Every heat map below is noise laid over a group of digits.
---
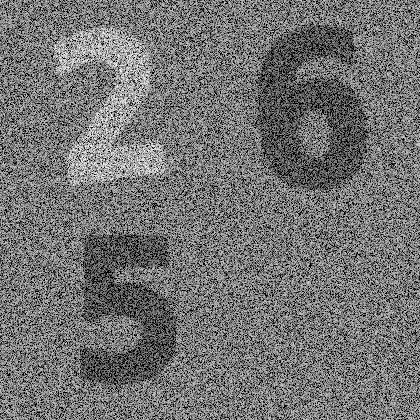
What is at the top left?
2
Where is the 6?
top right
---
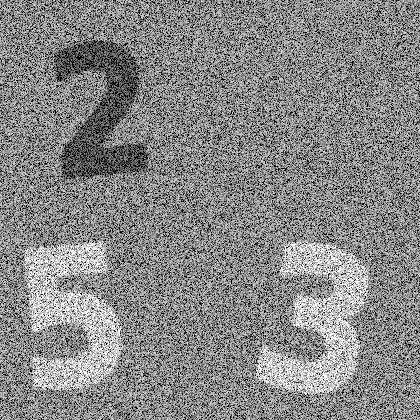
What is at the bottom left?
5
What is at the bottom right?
3
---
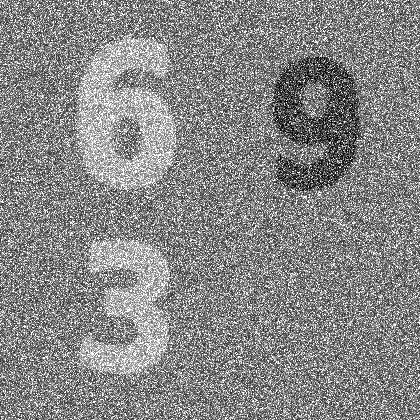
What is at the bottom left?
3
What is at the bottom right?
nothing
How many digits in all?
3
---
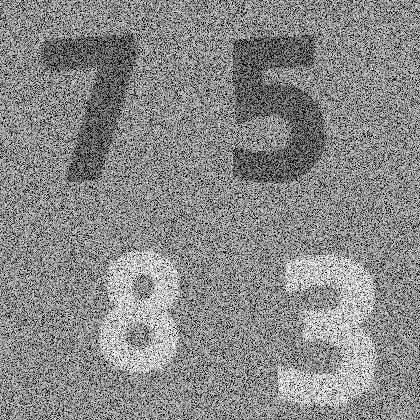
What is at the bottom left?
8
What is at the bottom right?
3
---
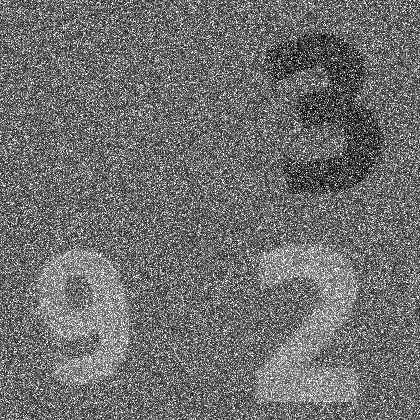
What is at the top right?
3
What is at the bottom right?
2
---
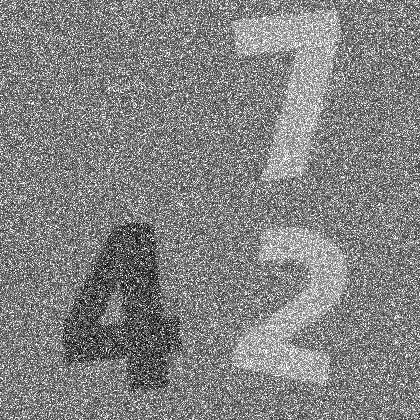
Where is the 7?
top right
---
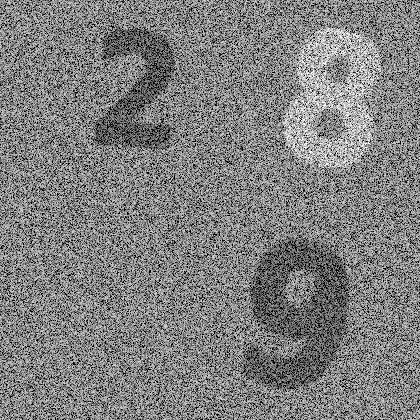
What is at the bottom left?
nothing
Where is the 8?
top right
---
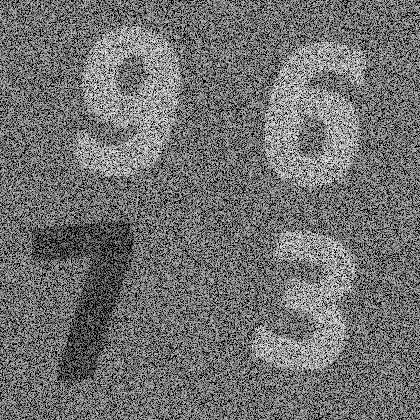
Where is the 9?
top left
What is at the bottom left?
7
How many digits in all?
4
